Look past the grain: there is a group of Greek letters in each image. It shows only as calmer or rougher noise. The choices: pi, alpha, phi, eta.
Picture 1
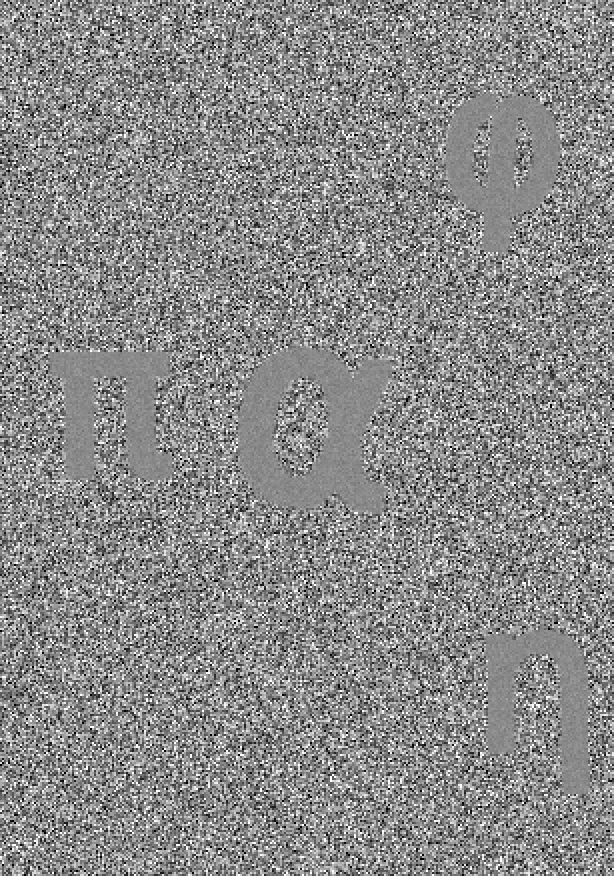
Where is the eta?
bottom right
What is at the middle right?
nothing
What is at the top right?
phi
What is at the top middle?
nothing
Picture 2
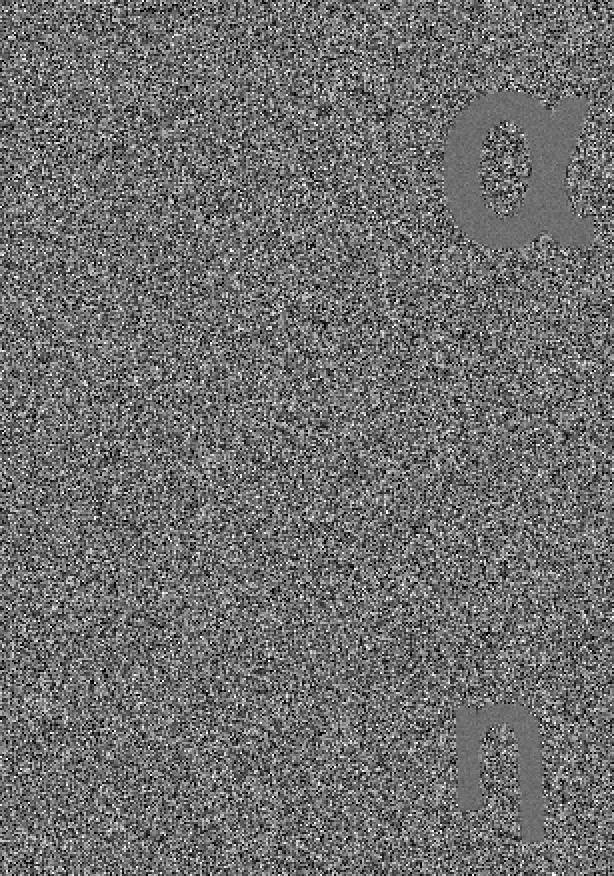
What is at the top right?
alpha
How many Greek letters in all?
2
